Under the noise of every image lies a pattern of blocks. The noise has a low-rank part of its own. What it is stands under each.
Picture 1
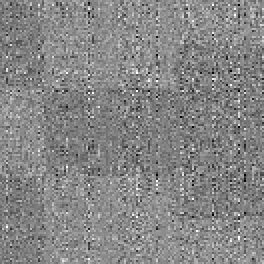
top and bottom mirror each other
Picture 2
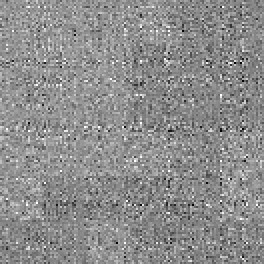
no symmetry
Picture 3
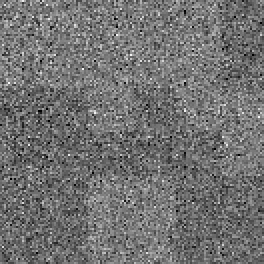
no symmetry
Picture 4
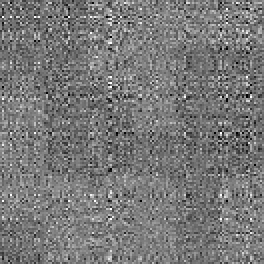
no symmetry
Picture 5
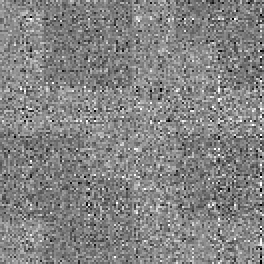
mirrored about the diagonal from the bottom left
